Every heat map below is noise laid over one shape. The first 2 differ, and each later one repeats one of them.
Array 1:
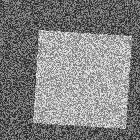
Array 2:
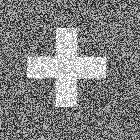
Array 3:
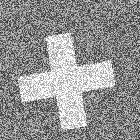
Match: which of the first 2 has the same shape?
2
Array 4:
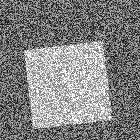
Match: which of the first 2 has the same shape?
1
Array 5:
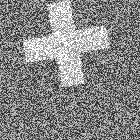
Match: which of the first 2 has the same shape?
2
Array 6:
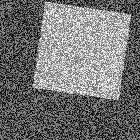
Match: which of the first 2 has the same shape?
1
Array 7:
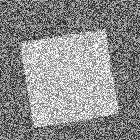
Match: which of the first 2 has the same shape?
1
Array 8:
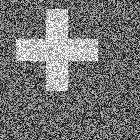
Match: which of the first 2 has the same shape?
2
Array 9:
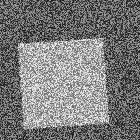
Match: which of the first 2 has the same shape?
1
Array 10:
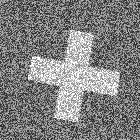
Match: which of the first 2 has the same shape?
2
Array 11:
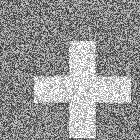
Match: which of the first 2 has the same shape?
2
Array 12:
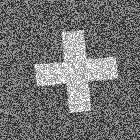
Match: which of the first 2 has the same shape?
2
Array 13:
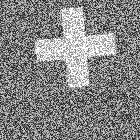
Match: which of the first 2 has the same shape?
2
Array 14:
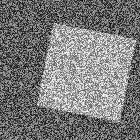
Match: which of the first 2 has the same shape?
1
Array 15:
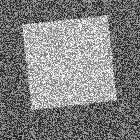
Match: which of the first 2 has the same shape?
1
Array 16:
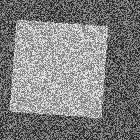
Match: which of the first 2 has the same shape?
1
